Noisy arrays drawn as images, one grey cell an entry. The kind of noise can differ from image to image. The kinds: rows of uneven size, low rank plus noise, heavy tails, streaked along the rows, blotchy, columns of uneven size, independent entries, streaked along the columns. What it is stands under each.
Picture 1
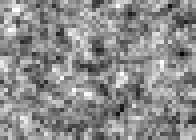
blotchy
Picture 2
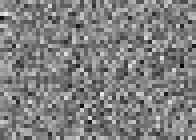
low rank plus noise
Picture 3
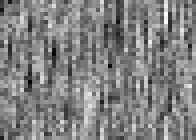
streaked along the columns
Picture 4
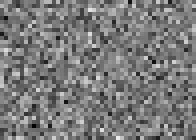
independent entries
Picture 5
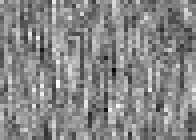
streaked along the columns
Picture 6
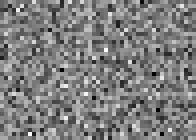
independent entries
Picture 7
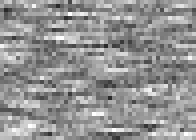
streaked along the rows
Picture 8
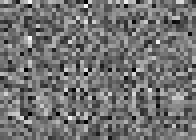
low rank plus noise
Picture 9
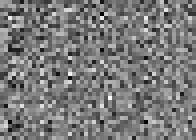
low rank plus noise
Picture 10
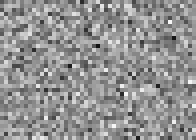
independent entries
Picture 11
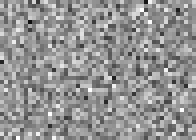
independent entries
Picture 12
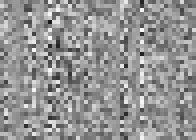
columns of uneven size
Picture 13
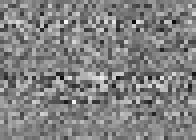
rows of uneven size
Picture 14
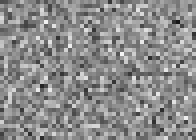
independent entries
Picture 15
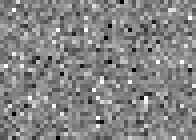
heavy tails
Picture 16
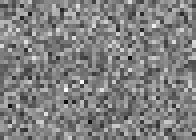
independent entries
